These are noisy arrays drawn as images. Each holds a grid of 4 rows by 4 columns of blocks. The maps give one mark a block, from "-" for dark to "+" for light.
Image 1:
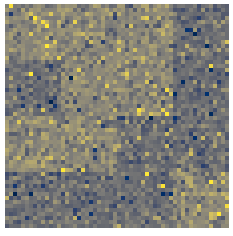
+ + + -
- + + -
+ + - -
- - - +
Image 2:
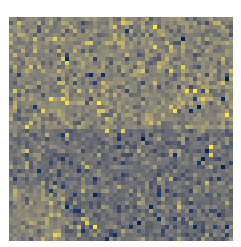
+ + + +
+ + + +
- - - -
+ - - -
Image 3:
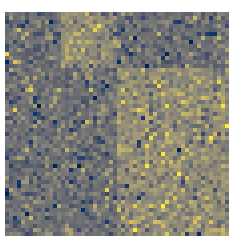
- + - -
- - + +
- - + +
- - + +
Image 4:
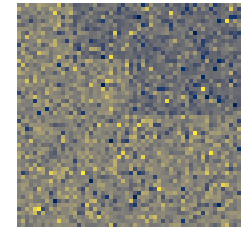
+ - - -
+ + - -
+ + + +
+ + + +
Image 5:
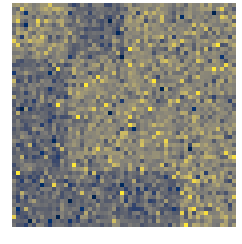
+ - + +
- + + +
- + + +
- - - +
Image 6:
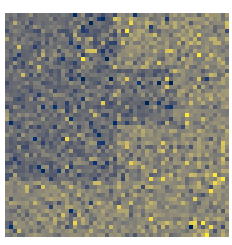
- - + +
- - - +
- - + +
+ + + +
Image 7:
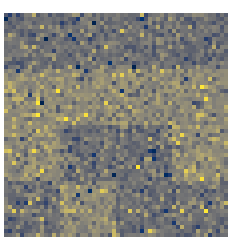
- - - -
+ + + +
+ - - +
- + - -
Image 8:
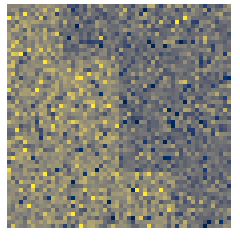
+ - - -
+ + - -
+ + - -
+ + + -
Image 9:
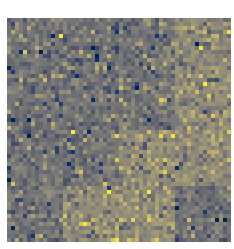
- - - +
- - - +
- - + +
- + + -
